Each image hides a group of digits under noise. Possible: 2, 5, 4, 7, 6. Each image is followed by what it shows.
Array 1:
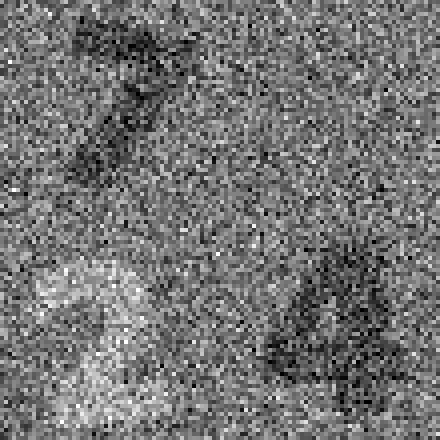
top left: dark 7; bottom left: light 2; bottom right: dark 4
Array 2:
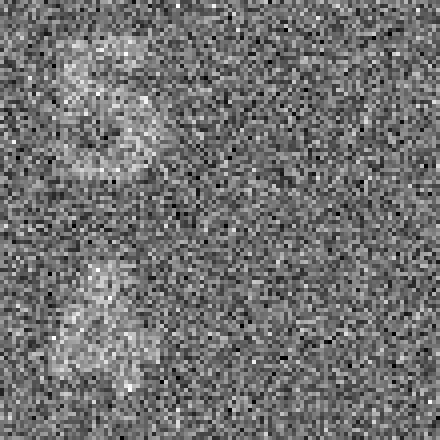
top left: light 5; bottom left: light 4
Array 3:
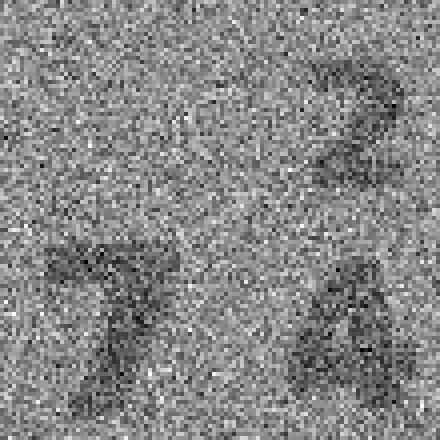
top right: dark 2; bottom left: dark 7; bottom right: dark 4
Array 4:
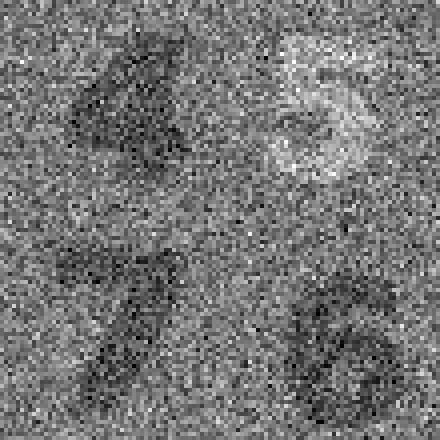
top left: dark 4; top right: light 5; bottom left: dark 7; bottom right: dark 6
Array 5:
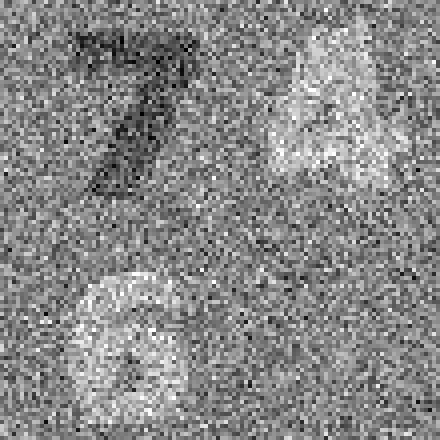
top left: dark 7; top right: light 4; bottom left: light 6
